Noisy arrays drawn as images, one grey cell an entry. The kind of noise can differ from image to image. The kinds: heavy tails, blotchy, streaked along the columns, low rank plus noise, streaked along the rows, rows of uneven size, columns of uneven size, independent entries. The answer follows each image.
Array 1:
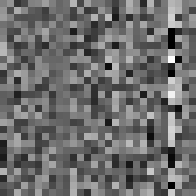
columns of uneven size
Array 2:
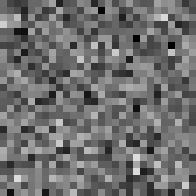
independent entries
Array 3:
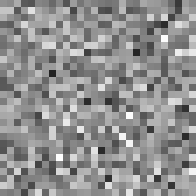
independent entries
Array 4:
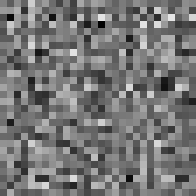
low rank plus noise
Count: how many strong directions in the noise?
three or four
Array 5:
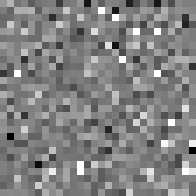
heavy tails
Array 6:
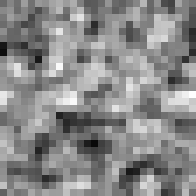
blotchy
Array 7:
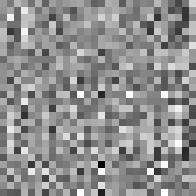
low rank plus noise
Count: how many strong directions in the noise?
three or four
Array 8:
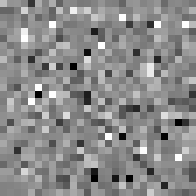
heavy tails
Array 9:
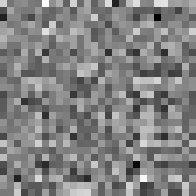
low rank plus noise
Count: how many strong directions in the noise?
two
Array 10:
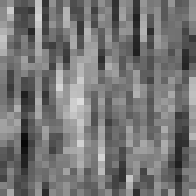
streaked along the columns
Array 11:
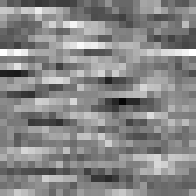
streaked along the rows
